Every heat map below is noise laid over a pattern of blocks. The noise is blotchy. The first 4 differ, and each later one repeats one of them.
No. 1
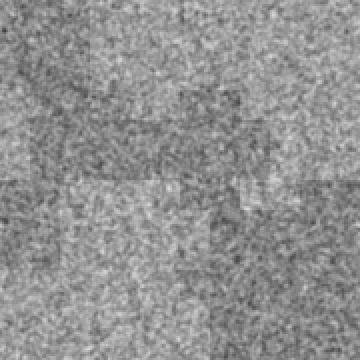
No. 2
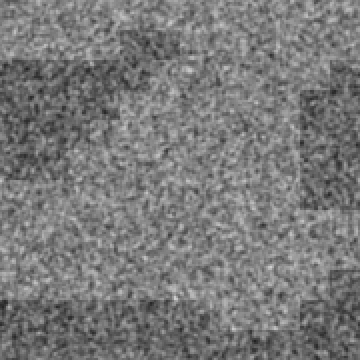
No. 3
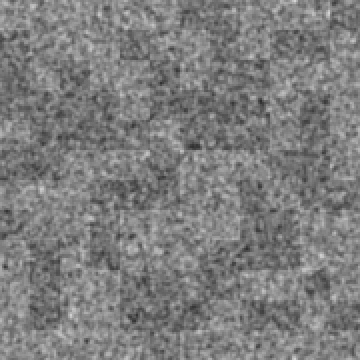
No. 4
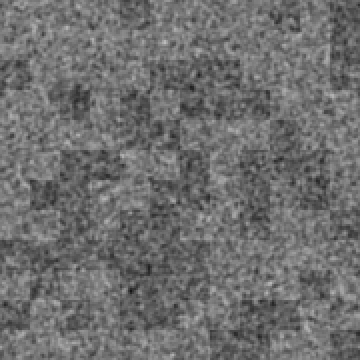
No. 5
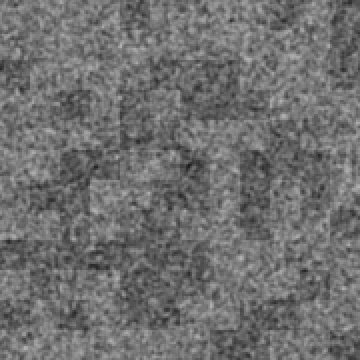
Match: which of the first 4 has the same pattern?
4
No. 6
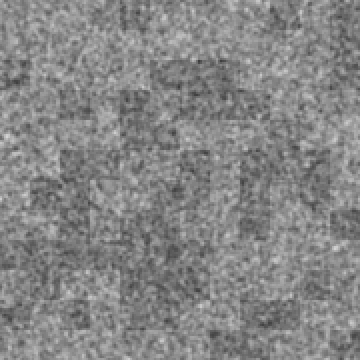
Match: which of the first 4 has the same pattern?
4
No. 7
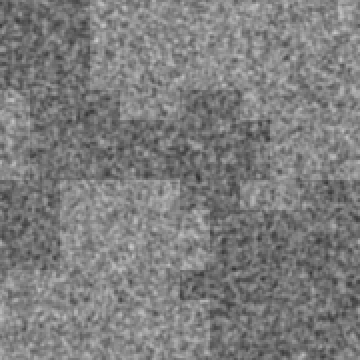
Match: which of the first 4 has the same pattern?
1
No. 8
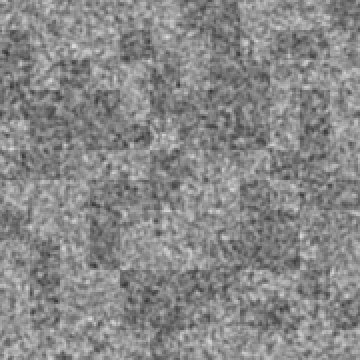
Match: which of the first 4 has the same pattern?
3
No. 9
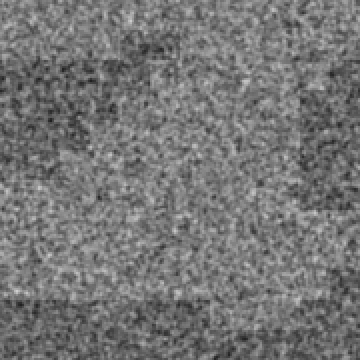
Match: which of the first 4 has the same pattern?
2
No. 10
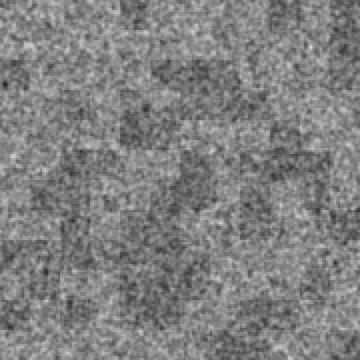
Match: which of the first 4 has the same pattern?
4
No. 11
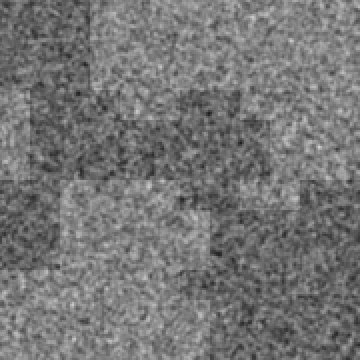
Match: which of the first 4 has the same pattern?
1
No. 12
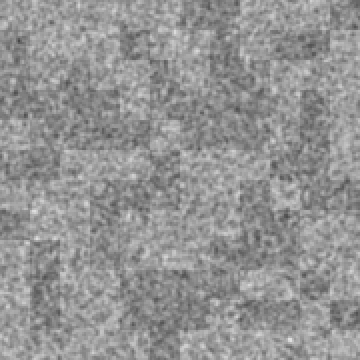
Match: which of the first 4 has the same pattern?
3
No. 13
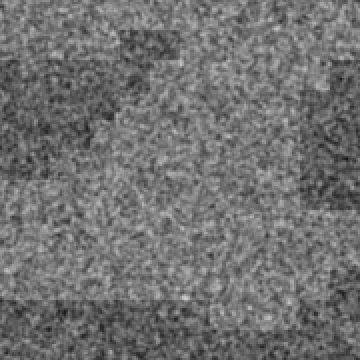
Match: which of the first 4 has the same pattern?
2
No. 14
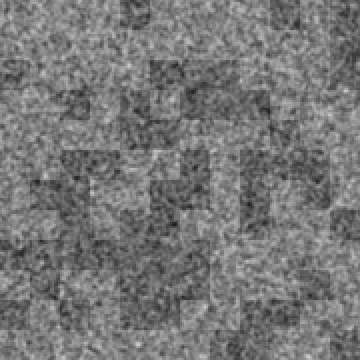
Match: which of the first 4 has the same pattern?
4
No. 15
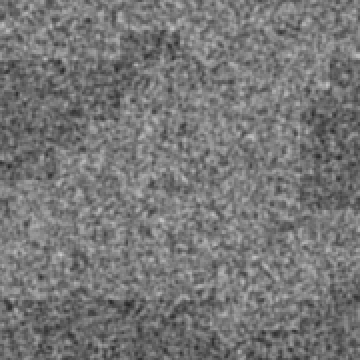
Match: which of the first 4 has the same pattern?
2
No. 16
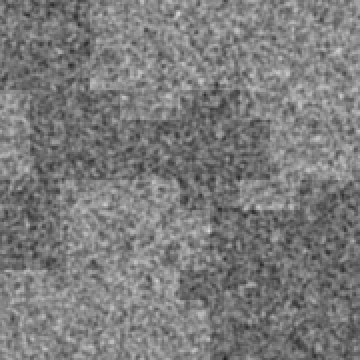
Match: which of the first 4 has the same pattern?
1
